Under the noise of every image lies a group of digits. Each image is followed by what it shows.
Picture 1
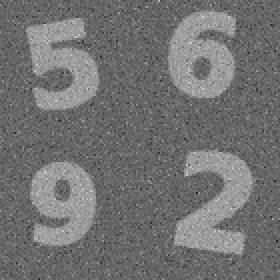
top left: light 5; top right: light 6; bottom left: light 9; bottom right: light 2
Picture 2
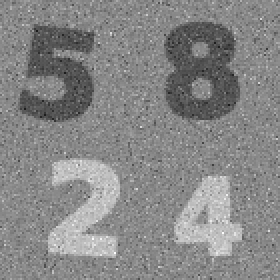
top left: dark 5; top right: dark 8; bottom left: light 2; bottom right: light 4
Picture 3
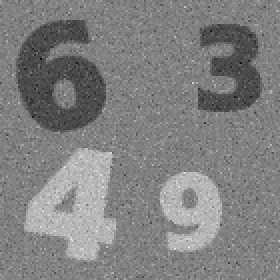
top left: dark 6; top right: dark 3; bottom left: light 4; bottom right: light 9
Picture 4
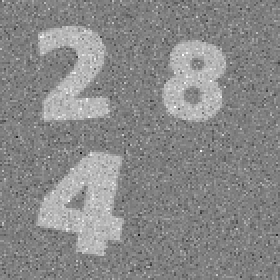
top left: light 2; top right: light 8; bottom left: light 4
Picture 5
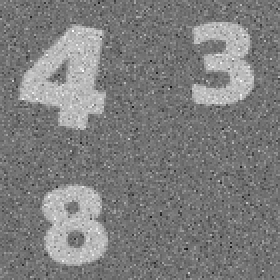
top left: light 4; top right: light 3; bottom left: light 8
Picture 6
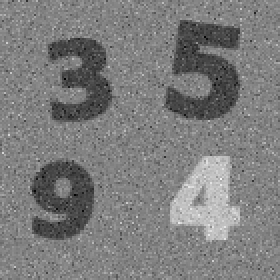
top left: dark 3; top right: dark 5; bottom left: dark 9; bottom right: light 4
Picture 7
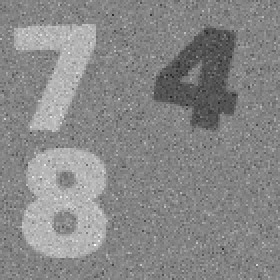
top left: light 7; top right: dark 4; bottom left: light 8
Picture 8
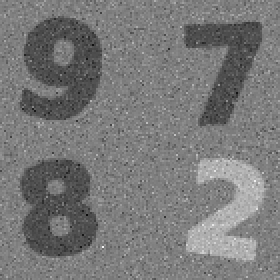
top left: dark 9; top right: dark 7; bottom left: dark 8; bottom right: light 2
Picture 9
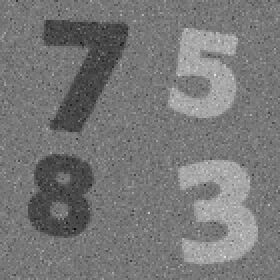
top left: dark 7; top right: light 5; bottom left: dark 8; bottom right: light 3
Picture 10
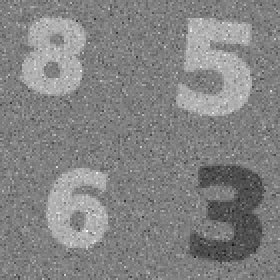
top left: light 8; top right: light 5; bottom left: light 6; bottom right: dark 3
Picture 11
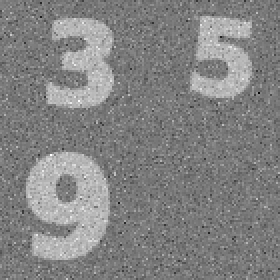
top left: light 3; top right: light 5; bottom left: light 9
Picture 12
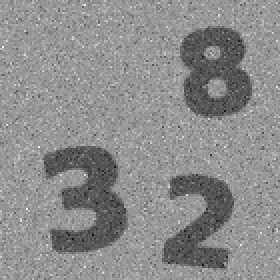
top right: dark 8; bottom left: dark 3; bottom right: dark 2
